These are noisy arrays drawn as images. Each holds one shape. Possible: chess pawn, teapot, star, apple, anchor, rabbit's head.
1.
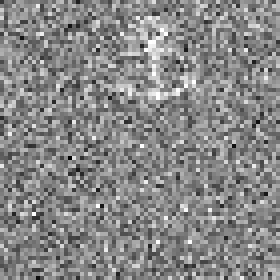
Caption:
light anchor, top middle
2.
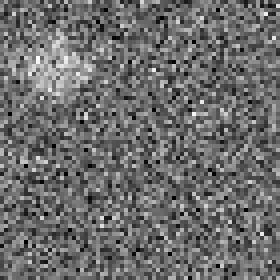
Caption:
light teapot, top left
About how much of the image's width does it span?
a third
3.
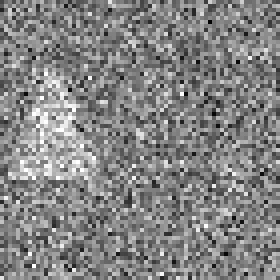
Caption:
light chess pawn, middle left
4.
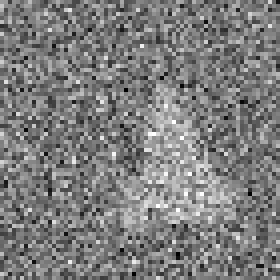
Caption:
light chess pawn
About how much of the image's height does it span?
half
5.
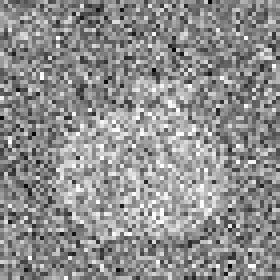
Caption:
light apple
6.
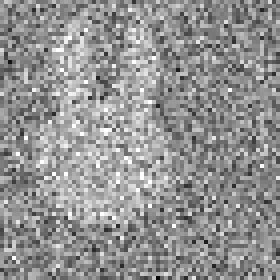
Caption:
light rabbit's head
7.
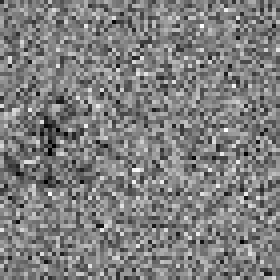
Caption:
dark anchor, middle left
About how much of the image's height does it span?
a third
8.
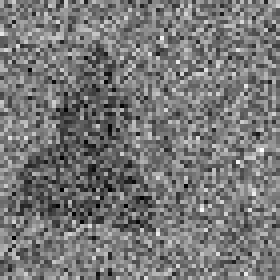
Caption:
dark chess pawn
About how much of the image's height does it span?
two thirds
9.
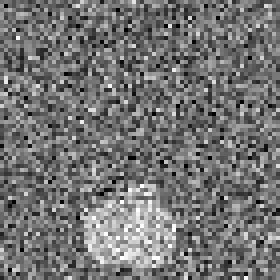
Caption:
light apple, bottom middle
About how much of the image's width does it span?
a third
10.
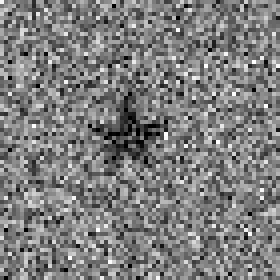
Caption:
dark star, centre
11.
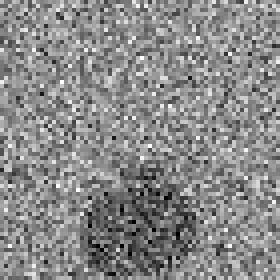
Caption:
dark apple, bottom middle
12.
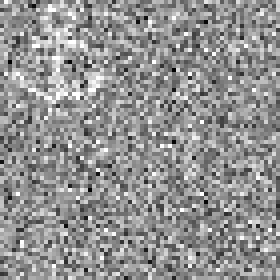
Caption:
light anchor, top left
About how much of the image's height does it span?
a third
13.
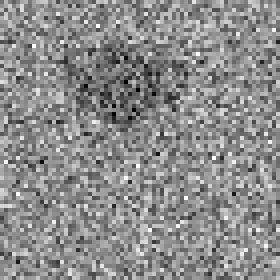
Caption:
dark teapot
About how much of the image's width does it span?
half
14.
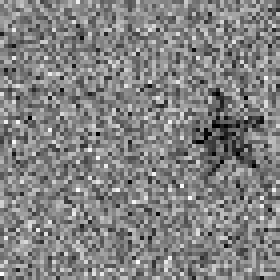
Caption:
dark star, middle right
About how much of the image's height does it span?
a third
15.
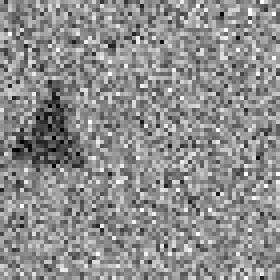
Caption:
dark chess pawn, middle left
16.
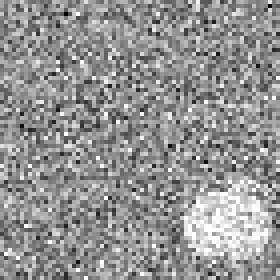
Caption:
light apple, bottom right
